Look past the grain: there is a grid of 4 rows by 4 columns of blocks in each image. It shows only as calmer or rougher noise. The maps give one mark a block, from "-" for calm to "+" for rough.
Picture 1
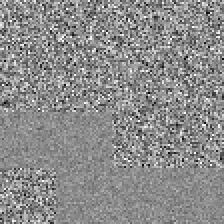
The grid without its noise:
++++
++++
--++
+---
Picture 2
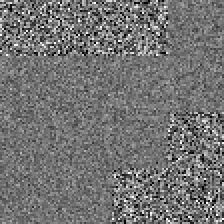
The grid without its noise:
+++-
----
---+
--++
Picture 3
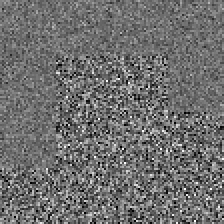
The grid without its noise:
----
-++-
-+++
++++
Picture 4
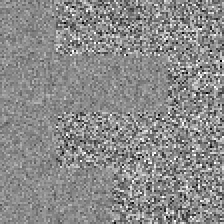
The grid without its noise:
-+++
---+
-+++
--++
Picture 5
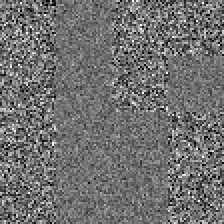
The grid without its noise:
+-++
+-+-
+--+
+--+
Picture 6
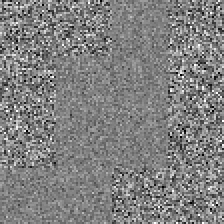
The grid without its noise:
++-+
+--+
+--+
--++
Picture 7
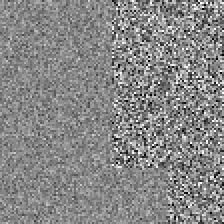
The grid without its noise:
--++
--++
--++
---+
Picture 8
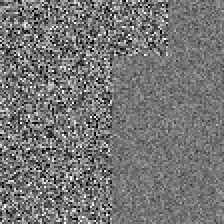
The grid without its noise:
+++-
++--
++--
++--
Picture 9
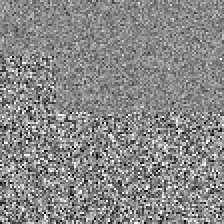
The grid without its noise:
----
+---
++++
++++
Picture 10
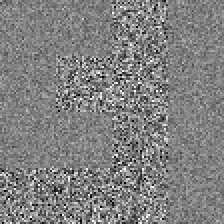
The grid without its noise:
--+-
-++-
--+-
+++-
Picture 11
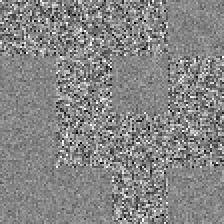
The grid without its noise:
+++-
-+-+
-+++
--+-
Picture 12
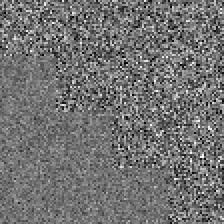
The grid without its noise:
++++
-+++
--++
---+
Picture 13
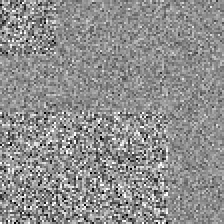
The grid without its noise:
+---
----
+++-
+++-
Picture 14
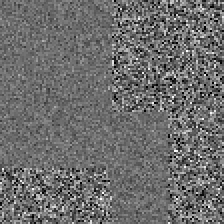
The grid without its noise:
--++
--++
---+
++-+
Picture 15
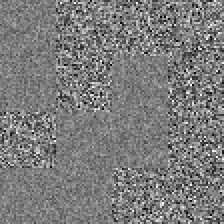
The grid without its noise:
-+++
-+-+
+--+
--++
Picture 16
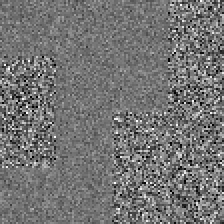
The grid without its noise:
---+
+--+
+-++
--++
